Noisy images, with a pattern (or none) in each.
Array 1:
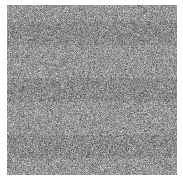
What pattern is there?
horizontal stripes
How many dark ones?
3
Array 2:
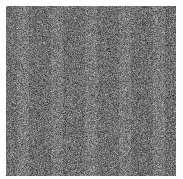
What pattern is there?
vertical stripes
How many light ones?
5
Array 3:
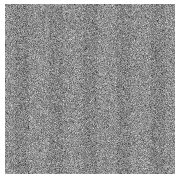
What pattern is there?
vertical stripes
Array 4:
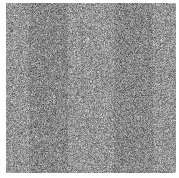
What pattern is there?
vertical stripes
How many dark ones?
2
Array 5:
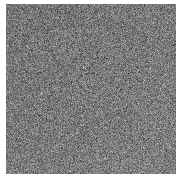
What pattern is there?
a smooth slope
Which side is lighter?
bottom right
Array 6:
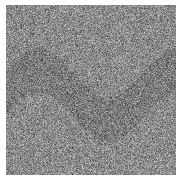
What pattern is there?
a wavy band
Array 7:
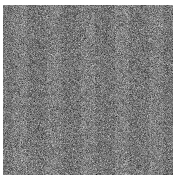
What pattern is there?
vertical stripes
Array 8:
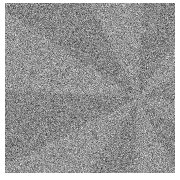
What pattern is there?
spokes from one point
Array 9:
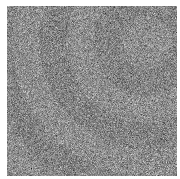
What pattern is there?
rings round one point
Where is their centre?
top right
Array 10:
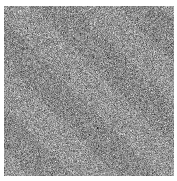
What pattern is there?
diagonal stripes
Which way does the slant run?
top left to bottom right
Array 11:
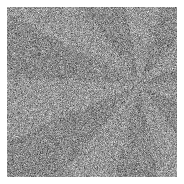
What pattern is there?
spokes from one point
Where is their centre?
middle right
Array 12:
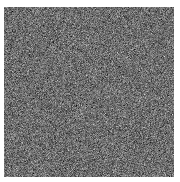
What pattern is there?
only noise
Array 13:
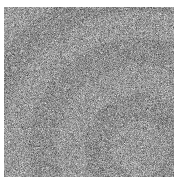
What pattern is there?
rings round one point
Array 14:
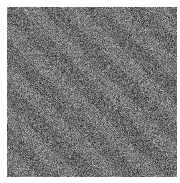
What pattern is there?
diagonal stripes
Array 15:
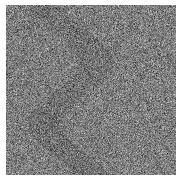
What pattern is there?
a wavy band
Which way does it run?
top to bottom
